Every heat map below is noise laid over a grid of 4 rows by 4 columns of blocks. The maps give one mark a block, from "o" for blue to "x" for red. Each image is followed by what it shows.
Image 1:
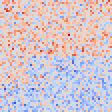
x x x x
x x x x
x o o o
o o o o
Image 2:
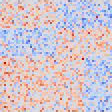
x x o o
o o x x
x x x o
x x x o
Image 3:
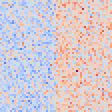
o o x x
o o x x
o o x x
o o x x
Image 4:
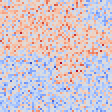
x x x o
x x x x
o o x o
o o o o
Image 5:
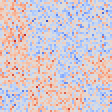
x o o o
x o o o
x x o x
o x x o
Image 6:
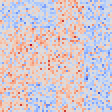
o o x o
x x x o
x x x o
x o x o
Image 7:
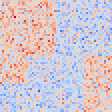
x x o o
x x o o
x o o x
o o o x
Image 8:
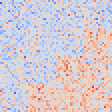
o o o o
o o o x
o o x x
o x x x
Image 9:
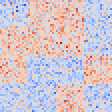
o x x o
x x x o
x o o x
o o x o
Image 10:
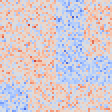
x x o x
x x o x
x x o o
o x x x
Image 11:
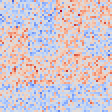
o o x x
x o x o
x x x x
o o o o
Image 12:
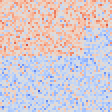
x x x x
x x x o
o o o o
o o o o
